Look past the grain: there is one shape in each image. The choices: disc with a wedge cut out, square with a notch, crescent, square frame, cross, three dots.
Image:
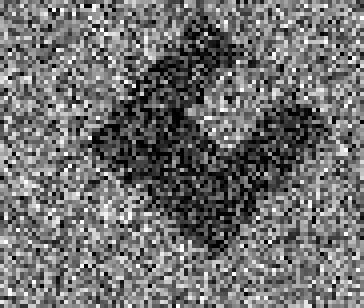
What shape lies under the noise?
square with a notch
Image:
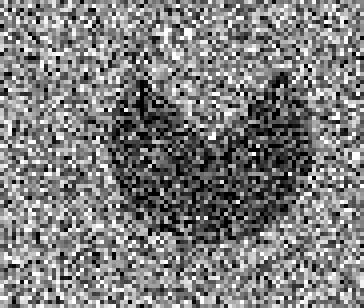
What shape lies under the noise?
disc with a wedge cut out
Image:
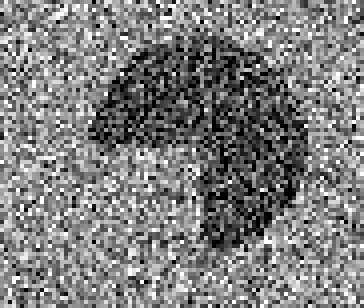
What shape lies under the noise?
disc with a wedge cut out
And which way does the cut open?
down and left
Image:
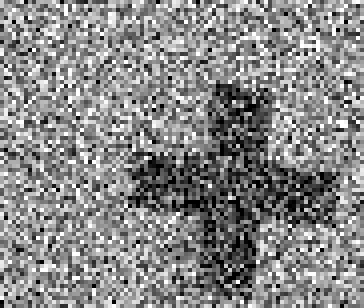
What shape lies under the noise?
cross
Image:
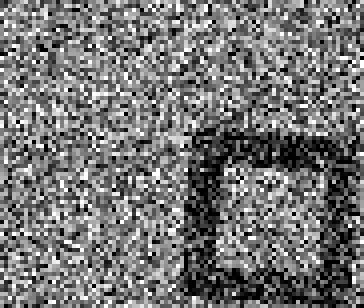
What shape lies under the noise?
square frame
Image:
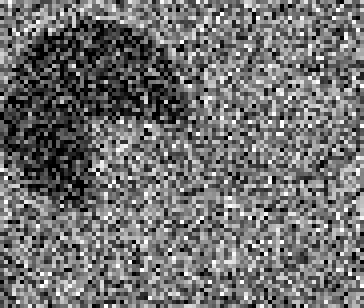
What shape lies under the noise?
disc with a wedge cut out
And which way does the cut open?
down and right
